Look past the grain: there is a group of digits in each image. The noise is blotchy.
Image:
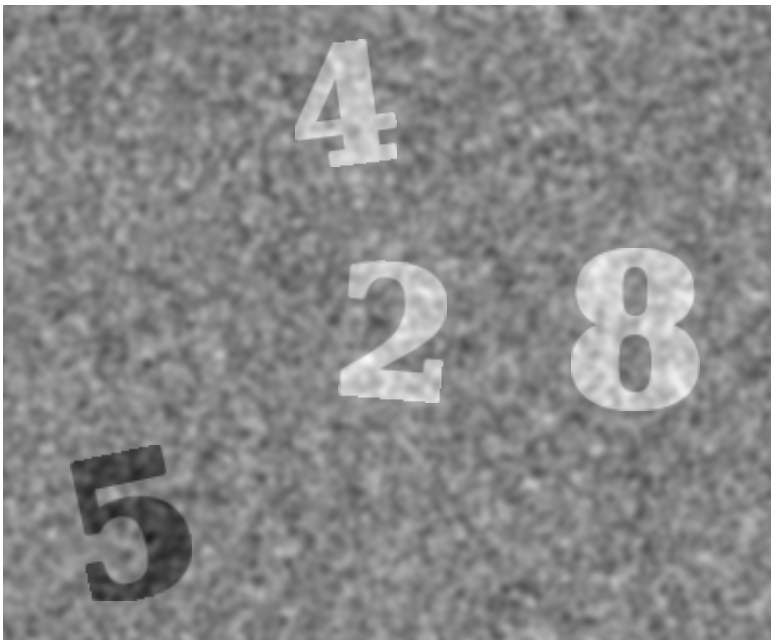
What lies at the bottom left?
5
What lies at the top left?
nothing
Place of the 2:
centre
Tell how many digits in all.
4
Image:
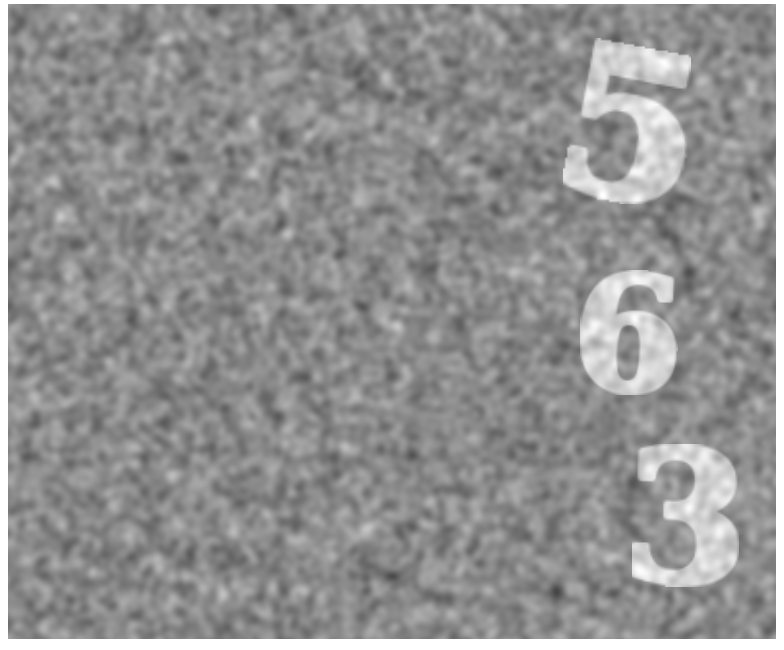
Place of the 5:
top right
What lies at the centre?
nothing
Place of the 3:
bottom right
